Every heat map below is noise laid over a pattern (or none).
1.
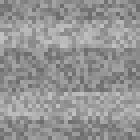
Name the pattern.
horizontal stripes
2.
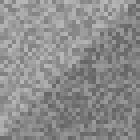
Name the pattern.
a sharp edge
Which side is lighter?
top left
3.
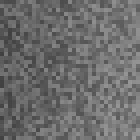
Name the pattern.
a smooth slope
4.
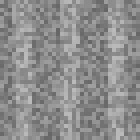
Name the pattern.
vertical stripes
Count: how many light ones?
3
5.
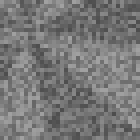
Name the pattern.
spokes from one point
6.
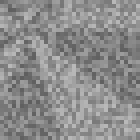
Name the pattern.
spokes from one point
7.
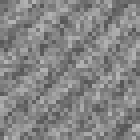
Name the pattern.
diagonal stripes
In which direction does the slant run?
bottom left to top right
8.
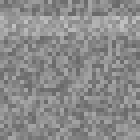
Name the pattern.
one horizontal stripe
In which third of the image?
top
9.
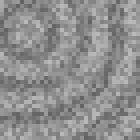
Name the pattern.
rings round one point
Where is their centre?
top left
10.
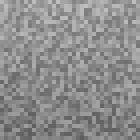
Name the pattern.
a smooth slope
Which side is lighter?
top
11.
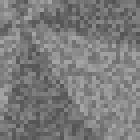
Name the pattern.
spokes from one point
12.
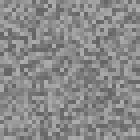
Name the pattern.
only noise
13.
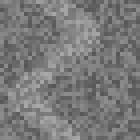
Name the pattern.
a wavy band
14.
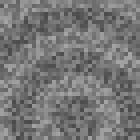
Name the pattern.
rings round one point
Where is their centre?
bottom middle
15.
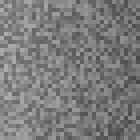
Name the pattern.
a smooth slope
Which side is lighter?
left
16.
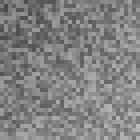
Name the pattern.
a smooth slope
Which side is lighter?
bottom right
